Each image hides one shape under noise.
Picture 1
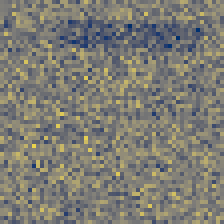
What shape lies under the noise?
bar
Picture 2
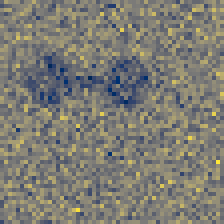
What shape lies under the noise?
dumbbell
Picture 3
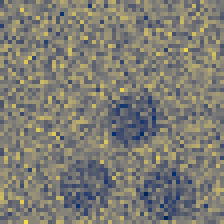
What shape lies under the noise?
three dots
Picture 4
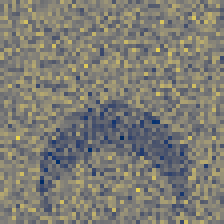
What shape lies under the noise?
crescent
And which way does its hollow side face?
down
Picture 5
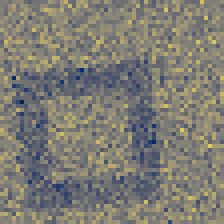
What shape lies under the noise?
square frame
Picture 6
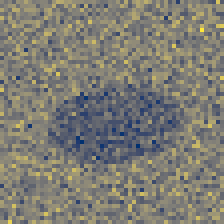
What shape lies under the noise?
ellipse
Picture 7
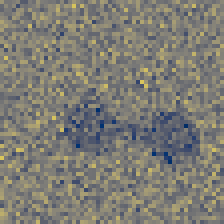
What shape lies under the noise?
dumbbell
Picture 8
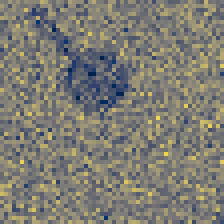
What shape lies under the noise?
lollipop
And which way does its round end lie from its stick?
down and right
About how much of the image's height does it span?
half
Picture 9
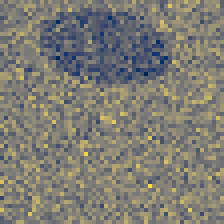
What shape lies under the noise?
ellipse
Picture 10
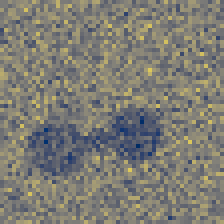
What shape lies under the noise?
dumbbell
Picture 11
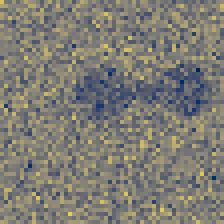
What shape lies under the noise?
dumbbell
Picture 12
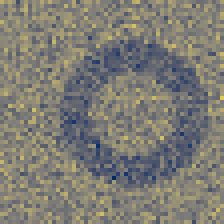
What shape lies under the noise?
ring
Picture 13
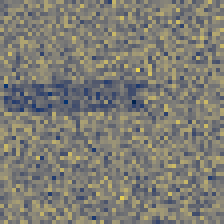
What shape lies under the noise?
bar
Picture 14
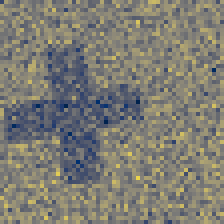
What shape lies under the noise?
cross
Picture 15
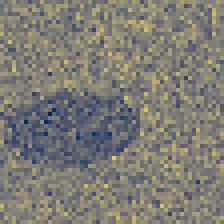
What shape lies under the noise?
ellipse
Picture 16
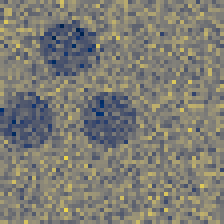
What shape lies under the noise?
three dots
